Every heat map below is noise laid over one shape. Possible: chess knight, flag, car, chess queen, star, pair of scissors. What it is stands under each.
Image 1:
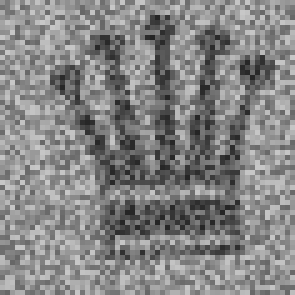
chess queen
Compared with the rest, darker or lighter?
darker
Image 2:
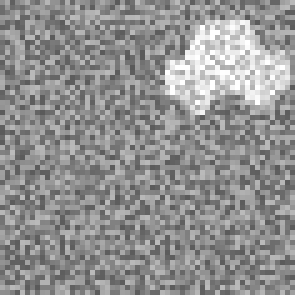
car
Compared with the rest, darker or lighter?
lighter
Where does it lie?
top right
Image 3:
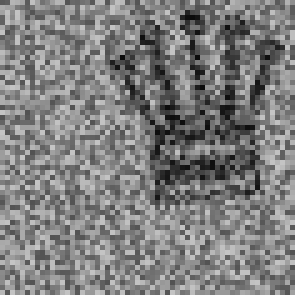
chess queen
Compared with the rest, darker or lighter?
darker
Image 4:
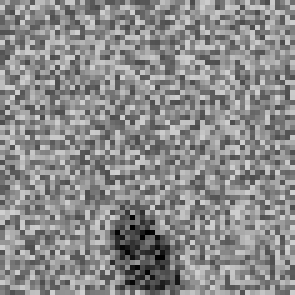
chess knight
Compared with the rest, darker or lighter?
darker
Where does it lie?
bottom middle
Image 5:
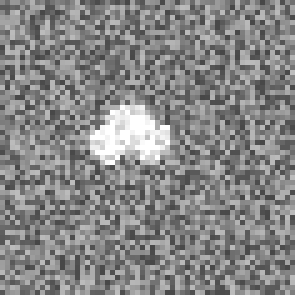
car
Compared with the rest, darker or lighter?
lighter
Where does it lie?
centre
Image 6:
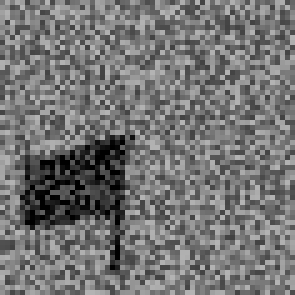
flag
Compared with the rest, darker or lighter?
darker
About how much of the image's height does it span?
half
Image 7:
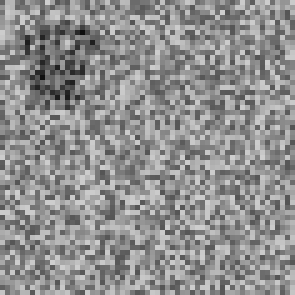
chess queen
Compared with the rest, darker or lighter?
darker
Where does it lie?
top left
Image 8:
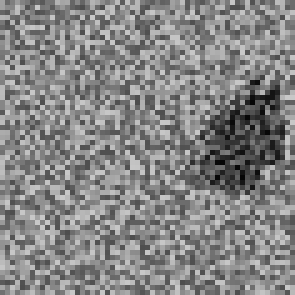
chess knight
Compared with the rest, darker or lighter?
darker
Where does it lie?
middle right
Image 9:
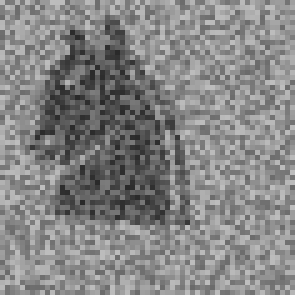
chess knight
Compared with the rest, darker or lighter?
darker
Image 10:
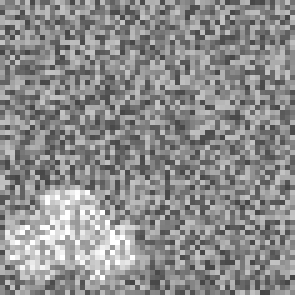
car
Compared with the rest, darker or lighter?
lighter
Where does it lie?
bottom left
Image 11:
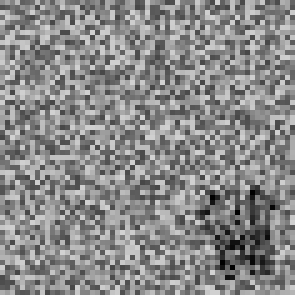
chess queen
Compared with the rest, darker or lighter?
darker
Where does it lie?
bottom right
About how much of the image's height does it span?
a third
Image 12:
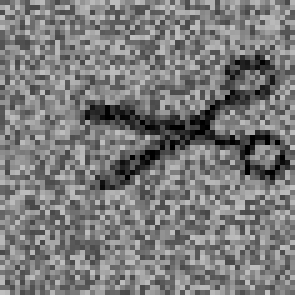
pair of scissors
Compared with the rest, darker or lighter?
darker
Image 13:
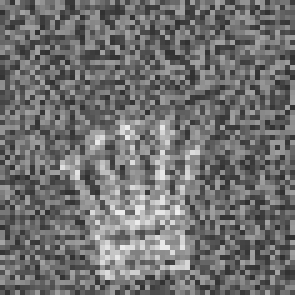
chess queen
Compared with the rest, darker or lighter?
lighter
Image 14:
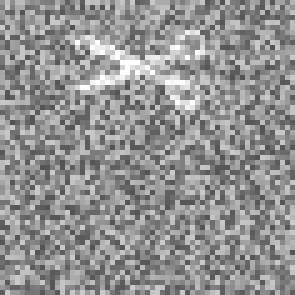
pair of scissors
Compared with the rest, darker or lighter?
lighter
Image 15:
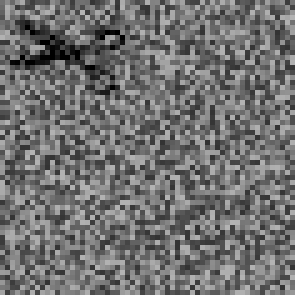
pair of scissors
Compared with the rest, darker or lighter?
darker
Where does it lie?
top left
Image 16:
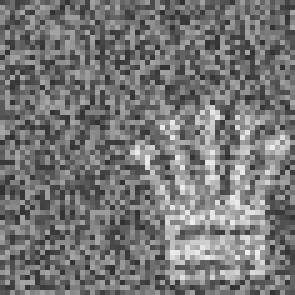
chess queen
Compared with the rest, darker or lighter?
lighter
